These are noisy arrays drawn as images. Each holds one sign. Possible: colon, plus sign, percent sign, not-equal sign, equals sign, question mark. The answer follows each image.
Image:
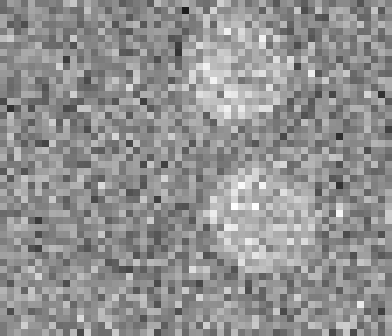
light colon
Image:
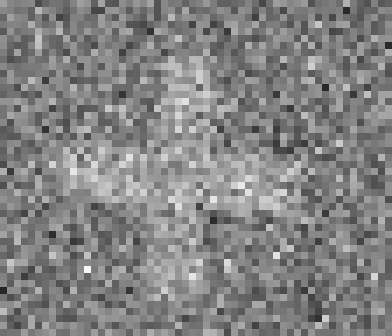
light plus sign
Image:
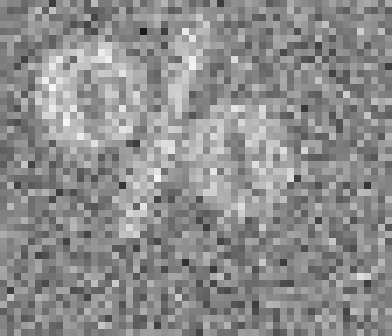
light percent sign
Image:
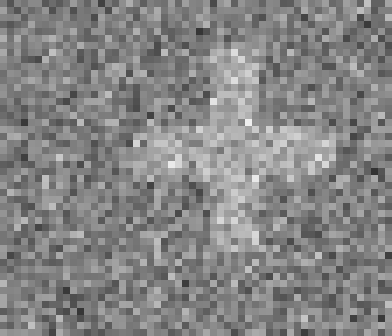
light plus sign
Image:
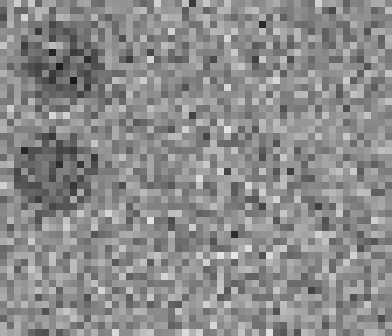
dark colon
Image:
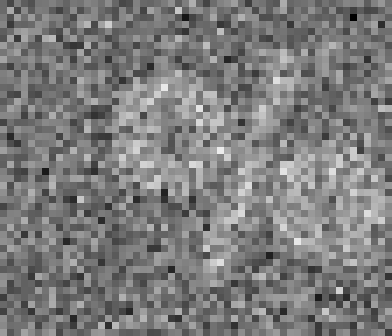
light percent sign
